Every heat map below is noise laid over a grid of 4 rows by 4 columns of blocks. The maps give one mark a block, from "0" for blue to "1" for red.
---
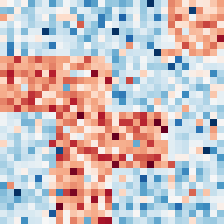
0 0 0 1
1 1 0 0
0 1 1 0
0 1 0 0
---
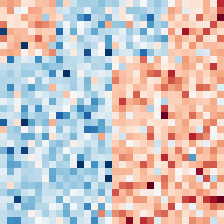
1 0 0 1
0 0 1 1
0 0 1 1
0 0 1 1
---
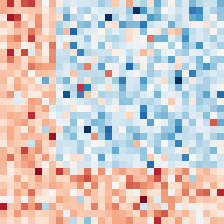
1 0 0 0
1 0 0 0
1 0 0 0
1 1 1 1
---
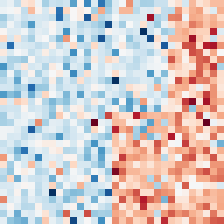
0 0 0 1
0 0 0 1
0 0 1 1
0 0 1 1
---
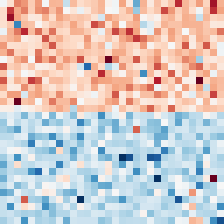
1 1 1 1
1 1 1 1
0 0 0 0
0 0 0 0
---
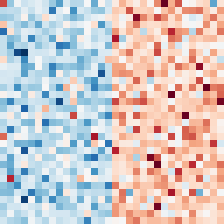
0 0 1 1
0 0 1 1
0 0 1 1
0 0 1 1
